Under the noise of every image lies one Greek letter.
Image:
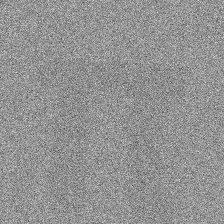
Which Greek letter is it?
pi
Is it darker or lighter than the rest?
darker
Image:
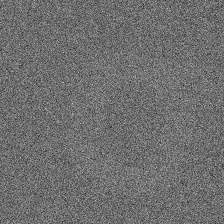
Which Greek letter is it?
sigma
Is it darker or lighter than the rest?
lighter
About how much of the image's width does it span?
two thirds
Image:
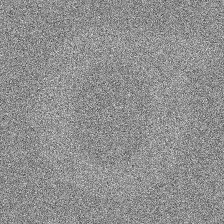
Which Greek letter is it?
sigma
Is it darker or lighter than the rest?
lighter
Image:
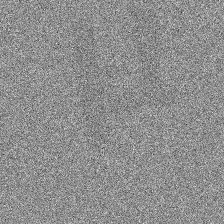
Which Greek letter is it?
mu
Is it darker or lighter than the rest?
darker
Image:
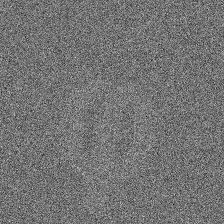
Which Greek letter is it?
phi
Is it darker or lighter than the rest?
lighter
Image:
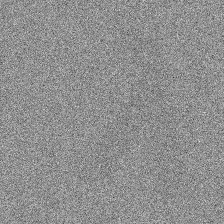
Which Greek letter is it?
lambda
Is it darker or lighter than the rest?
darker
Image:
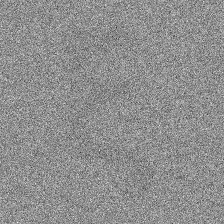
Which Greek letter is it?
xi
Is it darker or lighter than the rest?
darker
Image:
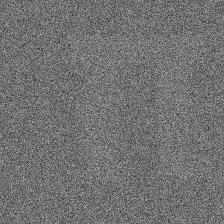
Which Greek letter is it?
pi
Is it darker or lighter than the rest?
lighter
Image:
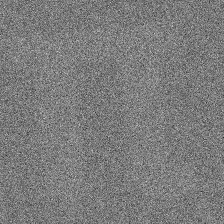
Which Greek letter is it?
pi
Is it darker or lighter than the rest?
lighter
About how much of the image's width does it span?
nearly all
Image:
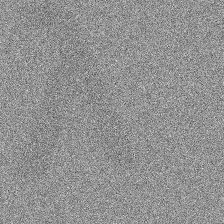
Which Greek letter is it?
lambda
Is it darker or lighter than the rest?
darker
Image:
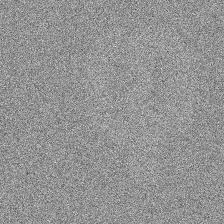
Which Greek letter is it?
phi
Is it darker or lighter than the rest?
lighter
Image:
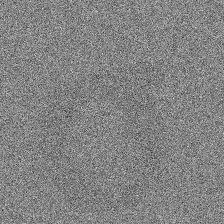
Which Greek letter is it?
sigma
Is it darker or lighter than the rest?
darker
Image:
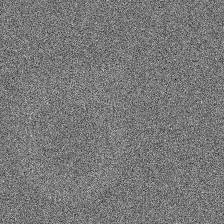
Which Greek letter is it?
sigma
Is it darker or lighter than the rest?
lighter
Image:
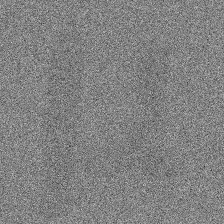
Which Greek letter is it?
mu
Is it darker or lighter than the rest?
darker
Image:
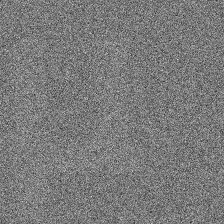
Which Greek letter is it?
mu
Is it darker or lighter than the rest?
lighter
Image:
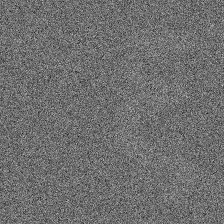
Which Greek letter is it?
xi
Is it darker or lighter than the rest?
lighter
